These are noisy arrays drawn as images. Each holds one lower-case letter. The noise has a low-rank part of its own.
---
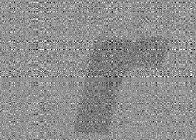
r
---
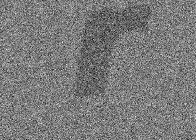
r
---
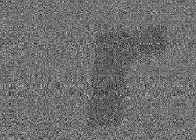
r
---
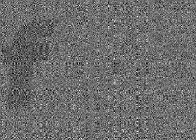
f
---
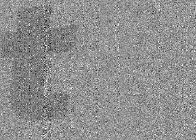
t
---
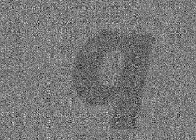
q
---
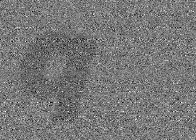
q
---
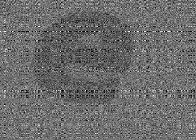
e
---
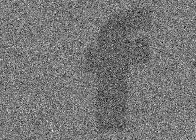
f
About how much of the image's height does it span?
nearly all
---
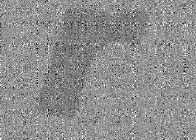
r
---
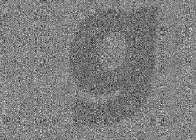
g
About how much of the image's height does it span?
nearly all
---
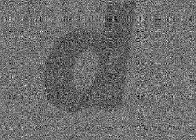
d
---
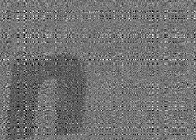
n
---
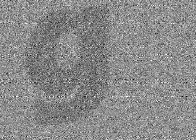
g
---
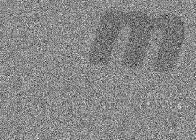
m
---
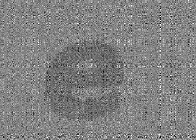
e
